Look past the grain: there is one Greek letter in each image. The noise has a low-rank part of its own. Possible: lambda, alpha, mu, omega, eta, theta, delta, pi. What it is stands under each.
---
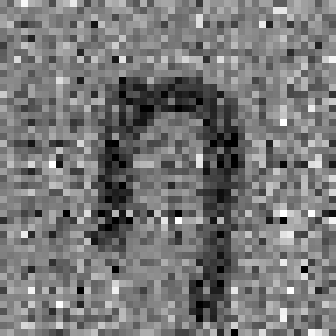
eta
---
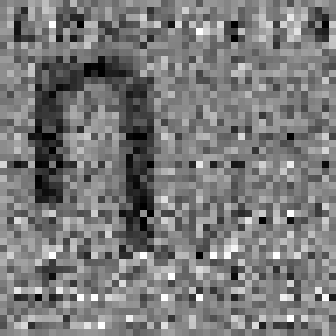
eta
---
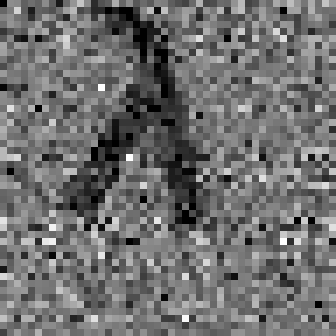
lambda
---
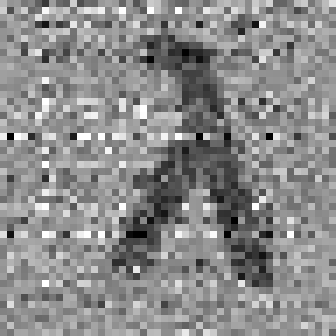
lambda
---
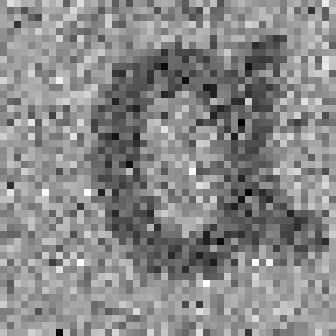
alpha
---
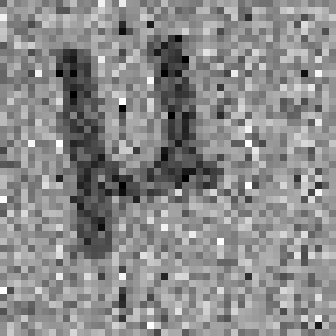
mu
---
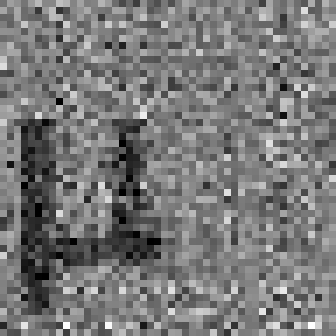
mu
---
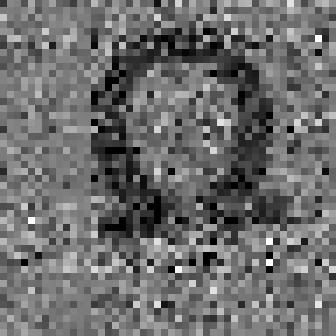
omega
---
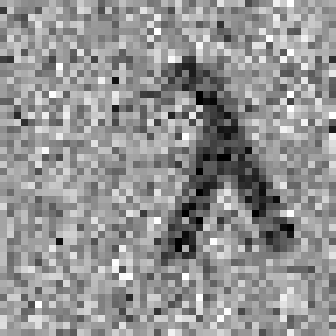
lambda
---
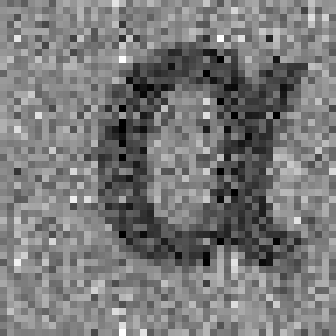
alpha
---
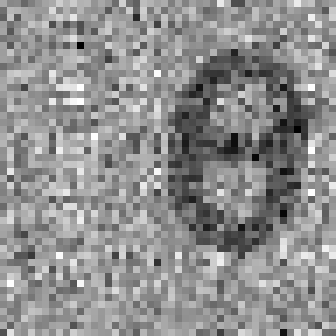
theta
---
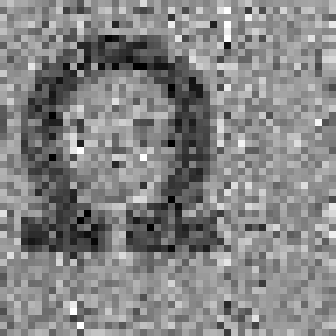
omega
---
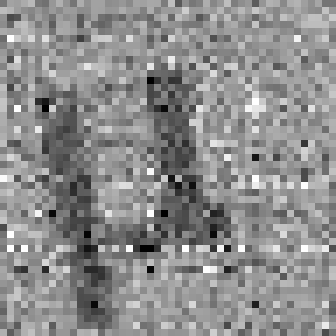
mu
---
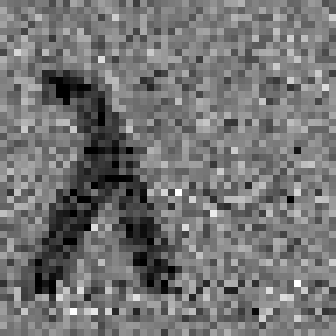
lambda
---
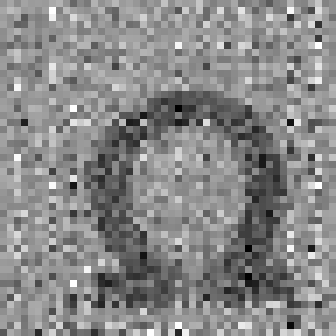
omega
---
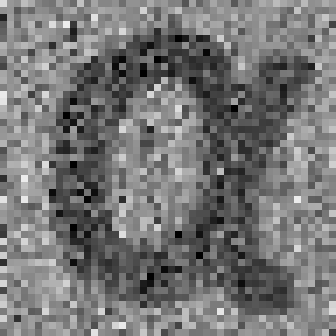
alpha
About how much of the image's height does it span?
nearly all
